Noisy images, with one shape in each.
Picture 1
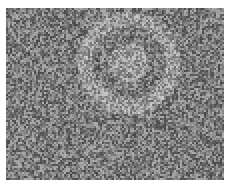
bullseye
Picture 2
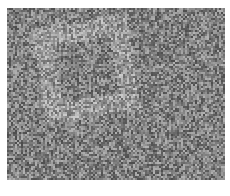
square frame
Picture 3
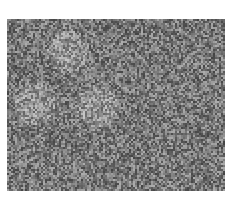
three dots
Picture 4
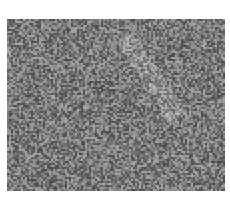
bar
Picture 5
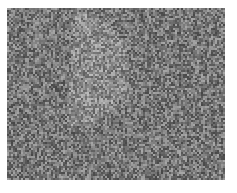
half disc
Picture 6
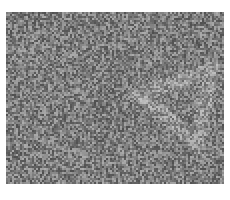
triangle frame
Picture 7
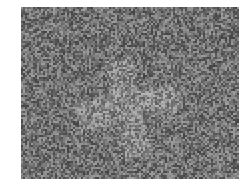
cross
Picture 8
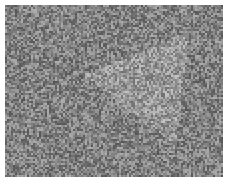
triangle
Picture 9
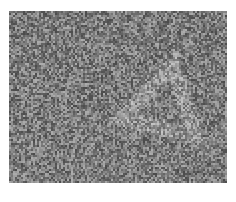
triangle frame
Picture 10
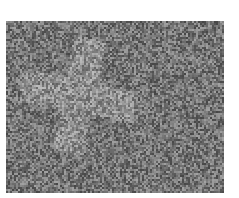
cross
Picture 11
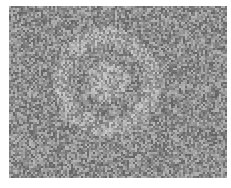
bullseye
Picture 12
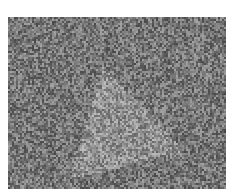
triangle
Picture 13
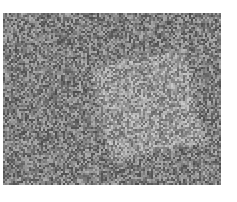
square
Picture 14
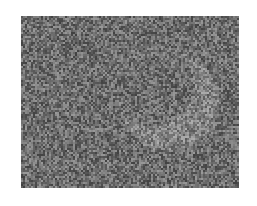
crescent
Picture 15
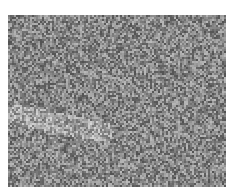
bar
